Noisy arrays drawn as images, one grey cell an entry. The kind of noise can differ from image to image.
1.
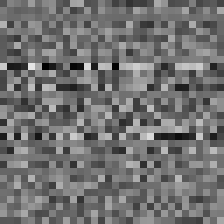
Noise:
rows of uneven size
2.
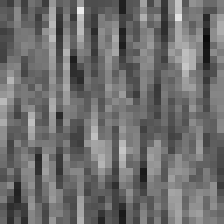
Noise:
streaked along the columns
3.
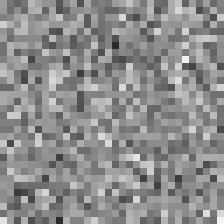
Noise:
independent entries
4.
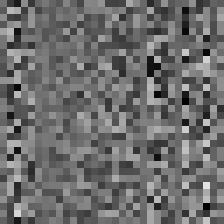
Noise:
columns of uneven size
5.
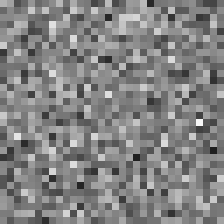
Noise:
independent entries
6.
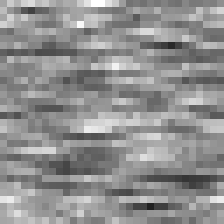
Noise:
streaked along the rows
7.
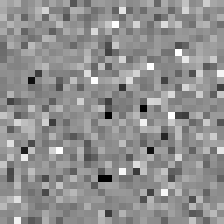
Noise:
heavy tails
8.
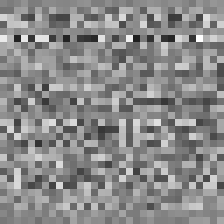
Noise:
rows of uneven size
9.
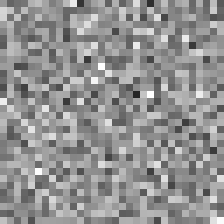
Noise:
independent entries
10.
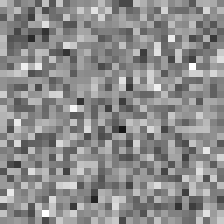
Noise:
independent entries
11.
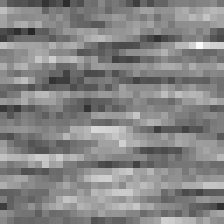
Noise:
streaked along the rows
